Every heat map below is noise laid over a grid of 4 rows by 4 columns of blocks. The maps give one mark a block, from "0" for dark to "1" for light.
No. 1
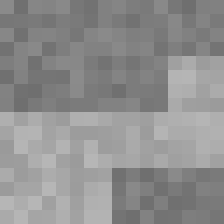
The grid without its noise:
0 0 0 0
0 0 0 1
1 1 1 1
1 1 0 0
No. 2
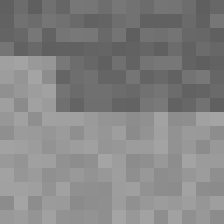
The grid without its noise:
0 0 0 0
1 0 0 0
1 1 1 1
1 1 1 1
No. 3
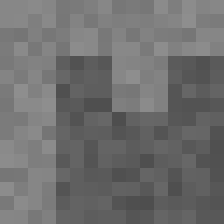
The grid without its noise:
1 1 1 1
1 0 1 0
1 0 0 0
1 0 0 0
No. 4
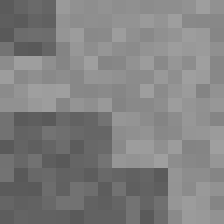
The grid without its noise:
0 1 1 1
1 1 1 1
0 0 1 1
0 0 0 1
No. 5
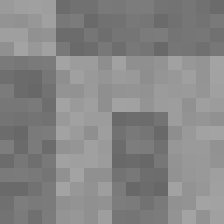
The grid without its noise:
1 0 0 0
0 1 1 1
0 1 0 1
0 1 0 1
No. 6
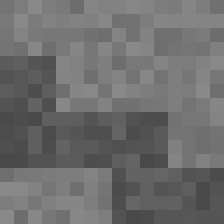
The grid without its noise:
1 1 1 1
0 1 1 1
0 0 0 1
1 1 0 0
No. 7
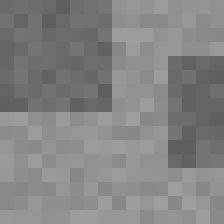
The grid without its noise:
0 0 1 1
0 0 1 0
1 1 1 0
1 1 1 1
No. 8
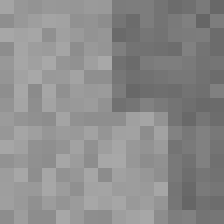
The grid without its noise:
1 1 0 0
1 1 0 0
1 1 1 0
1 1 1 0
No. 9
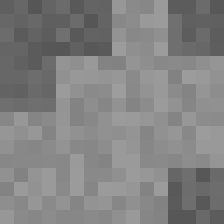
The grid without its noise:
0 0 1 0
0 1 1 1
1 1 1 1
1 1 1 0
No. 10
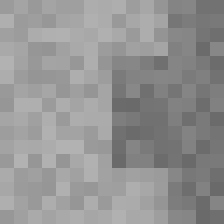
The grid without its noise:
1 1 1 0
1 1 0 0
1 1 0 0
1 1 1 0
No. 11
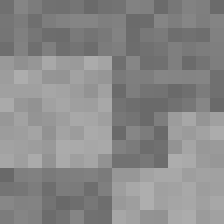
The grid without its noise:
0 0 0 0
1 1 0 0
1 1 0 1
0 0 1 1
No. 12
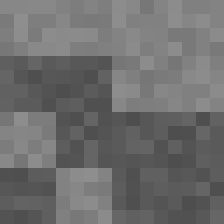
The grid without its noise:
1 1 1 1
0 0 1 1
1 0 0 0
0 1 0 0
